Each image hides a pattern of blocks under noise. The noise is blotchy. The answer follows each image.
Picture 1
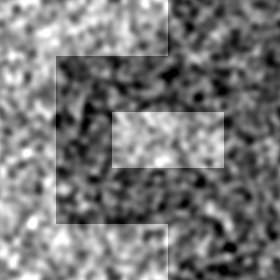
top and bottom mirror each other
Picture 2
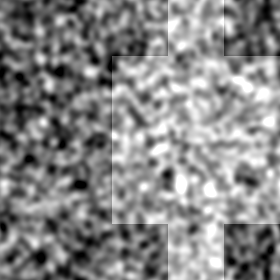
top and bottom mirror each other
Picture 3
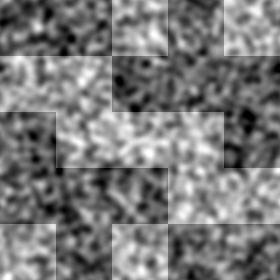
the same after a half turn
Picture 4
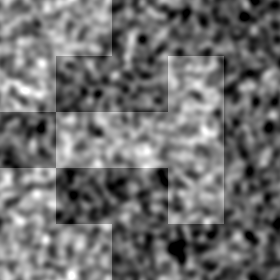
top and bottom mirror each other
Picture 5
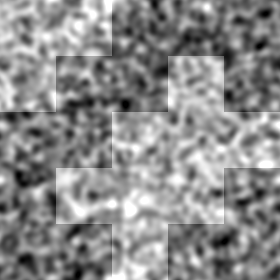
mirrored about the diagonal from the top left
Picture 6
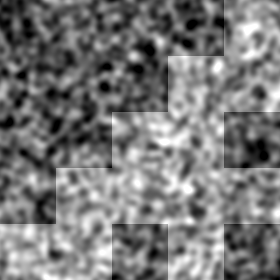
mirrored about the diagonal from the top left
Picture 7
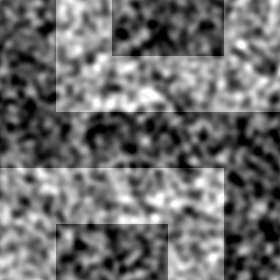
the same after a half turn
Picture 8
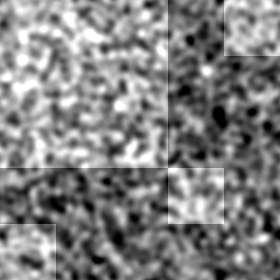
mirrored about the diagonal from the top left
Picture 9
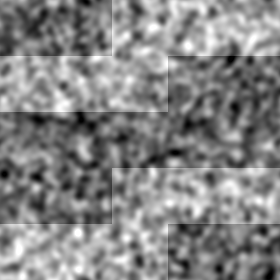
the same after a half turn
